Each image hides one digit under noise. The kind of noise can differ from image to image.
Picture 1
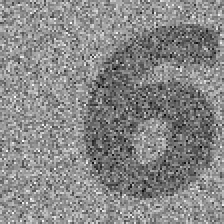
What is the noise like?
independent entries
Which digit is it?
6
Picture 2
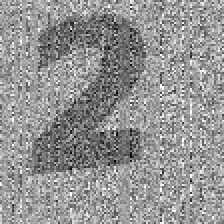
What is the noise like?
columns of uneven size
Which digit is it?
2
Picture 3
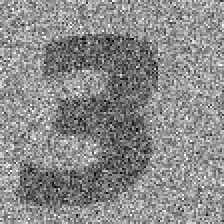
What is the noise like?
independent entries
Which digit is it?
3
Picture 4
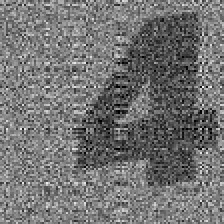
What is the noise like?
low rank plus noise
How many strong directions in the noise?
one
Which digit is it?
4
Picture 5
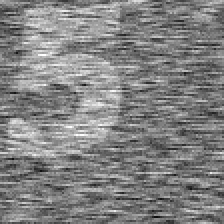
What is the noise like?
streaked along the rows
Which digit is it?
5
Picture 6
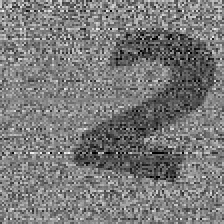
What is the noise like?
rows of uneven size
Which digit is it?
2
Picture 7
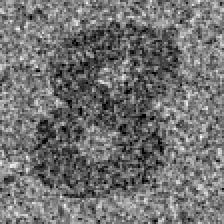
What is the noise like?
blotchy
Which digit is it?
8
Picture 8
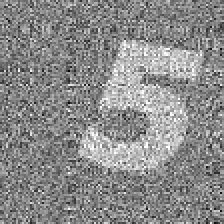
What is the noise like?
low rank plus noise
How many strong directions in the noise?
three or four
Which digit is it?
5
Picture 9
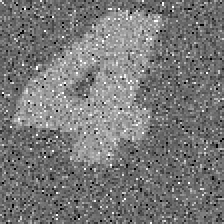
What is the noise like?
heavy tails
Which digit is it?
4
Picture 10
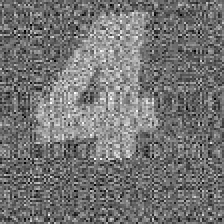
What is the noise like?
low rank plus noise
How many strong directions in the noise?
one
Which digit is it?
4
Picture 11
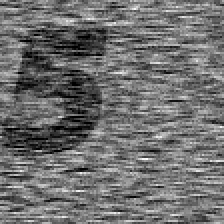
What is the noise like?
streaked along the rows
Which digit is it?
5
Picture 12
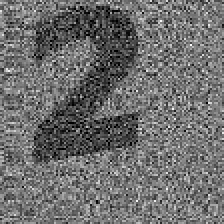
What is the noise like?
low rank plus noise
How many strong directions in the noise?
two
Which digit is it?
2
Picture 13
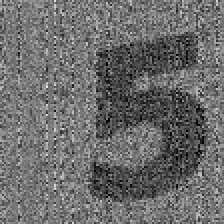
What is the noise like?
columns of uneven size
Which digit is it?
5
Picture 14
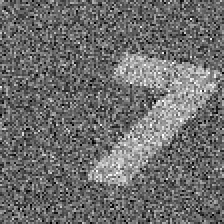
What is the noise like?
independent entries
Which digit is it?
7
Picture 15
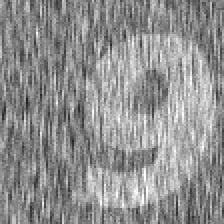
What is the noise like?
streaked along the columns
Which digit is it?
9
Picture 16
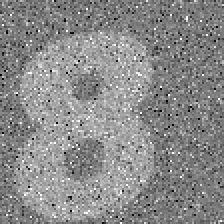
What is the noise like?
heavy tails
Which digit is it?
8
